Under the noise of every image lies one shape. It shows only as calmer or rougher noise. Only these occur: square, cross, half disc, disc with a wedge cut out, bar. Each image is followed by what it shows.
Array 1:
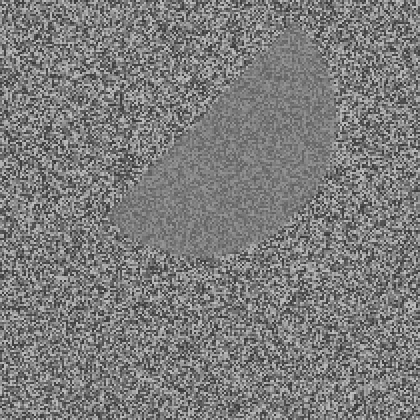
half disc
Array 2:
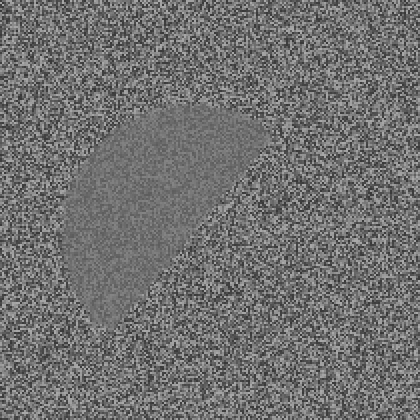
half disc
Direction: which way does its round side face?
up and left
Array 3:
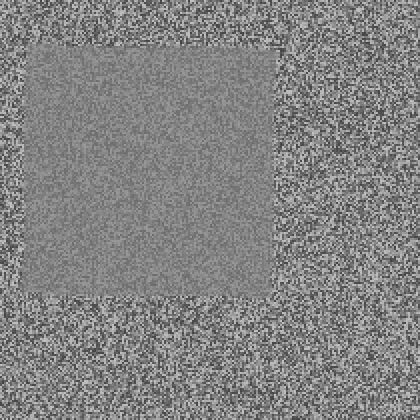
square
